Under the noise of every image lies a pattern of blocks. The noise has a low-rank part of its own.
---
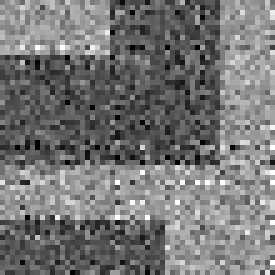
no symmetry
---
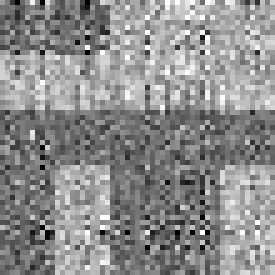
no symmetry
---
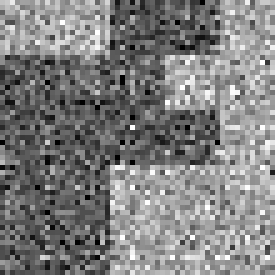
no symmetry
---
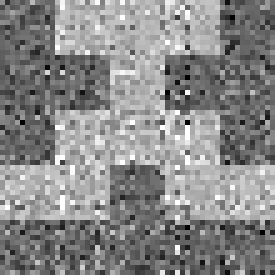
left and right mirror each other
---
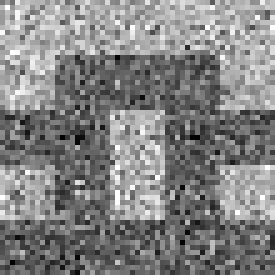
left and right mirror each other
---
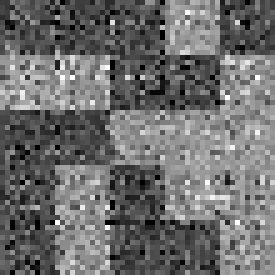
no symmetry
